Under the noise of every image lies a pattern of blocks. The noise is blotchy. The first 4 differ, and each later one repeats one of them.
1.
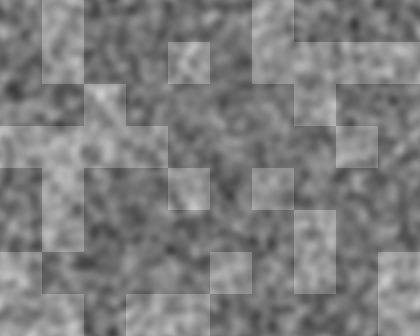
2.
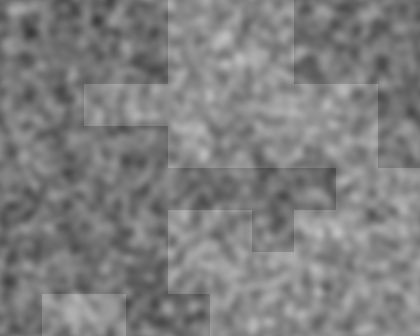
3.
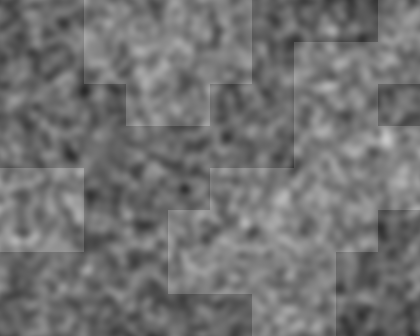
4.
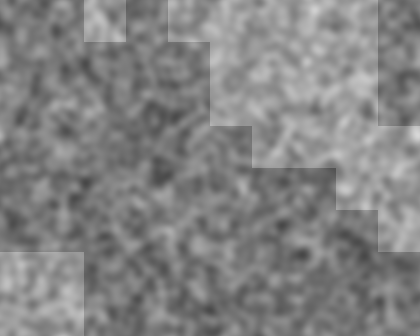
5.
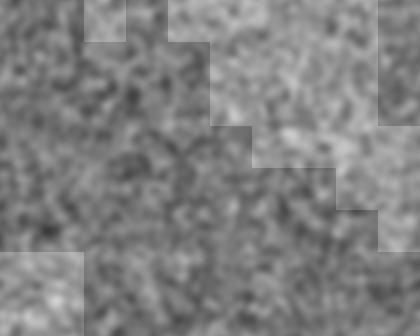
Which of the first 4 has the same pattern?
4
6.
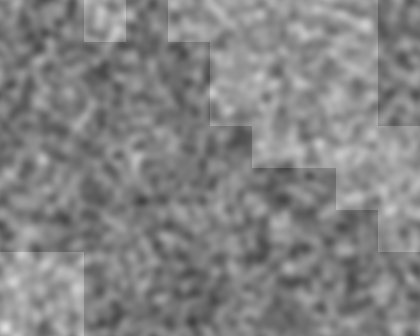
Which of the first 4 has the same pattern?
4
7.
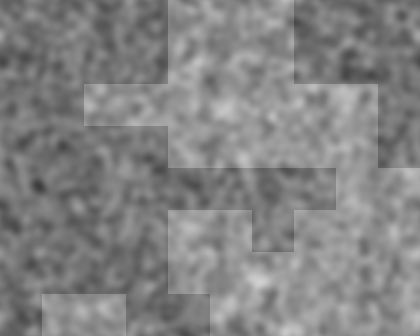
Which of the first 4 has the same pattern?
2
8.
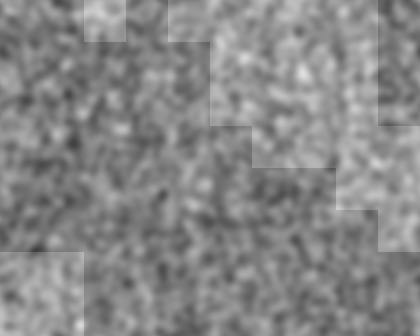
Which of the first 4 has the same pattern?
4
